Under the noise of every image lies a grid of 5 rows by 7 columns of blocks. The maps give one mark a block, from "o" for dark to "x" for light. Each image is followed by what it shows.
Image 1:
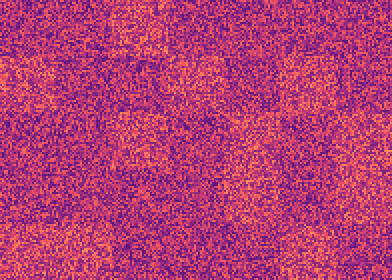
o o x o o o o
x o o x o x o
o o x o x o x
o o o o x o x
x x o o o x o
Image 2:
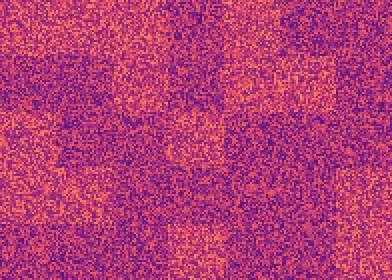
x x x o x o o
o o x o x x o
x o o x o o o
x x o o o o x
o o o x o o x
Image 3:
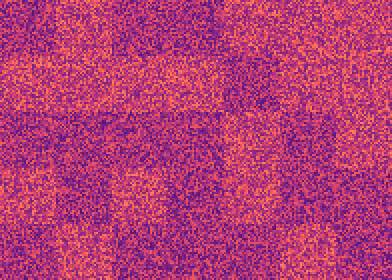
o x o o x x x
x x x x o x x
o o o o x o x
x o x o x o o
o x o o o x o
